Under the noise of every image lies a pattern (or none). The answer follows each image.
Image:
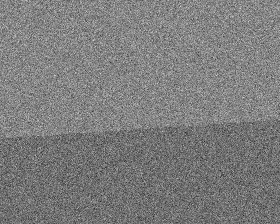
a sharp edge
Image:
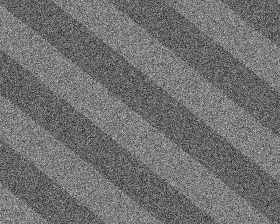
diagonal stripes
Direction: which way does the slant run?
top left to bottom right
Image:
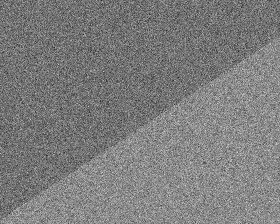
a sharp edge
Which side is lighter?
bottom right
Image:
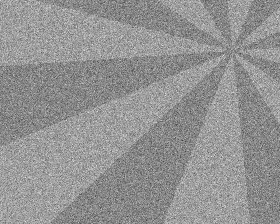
spokes from one point
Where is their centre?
top right
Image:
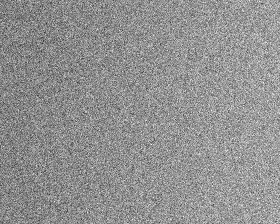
a smooth slope
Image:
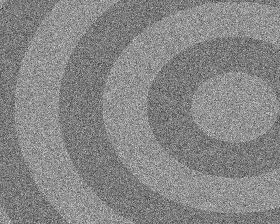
rings round one point
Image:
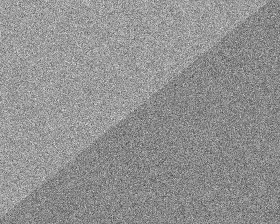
a sharp edge
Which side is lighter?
top left
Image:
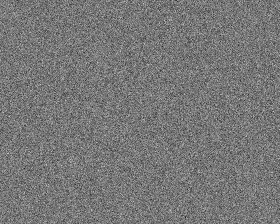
only noise
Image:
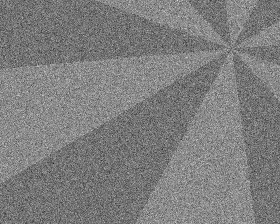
spokes from one point
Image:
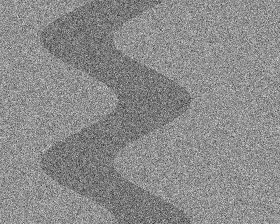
a wavy band
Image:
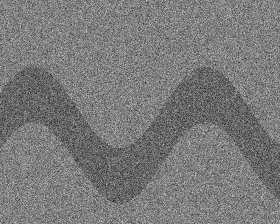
a wavy band
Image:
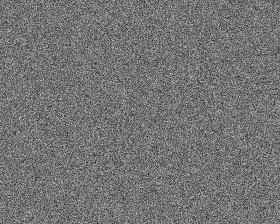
only noise
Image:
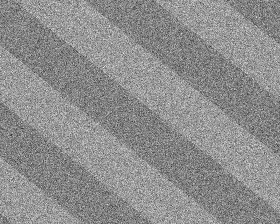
diagonal stripes
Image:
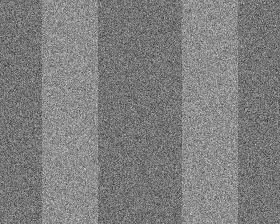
vertical stripes
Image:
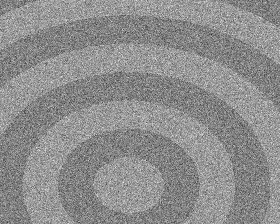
rings round one point
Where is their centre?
bottom middle
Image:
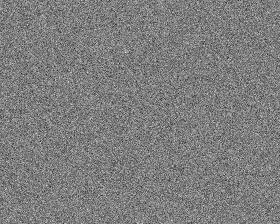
only noise
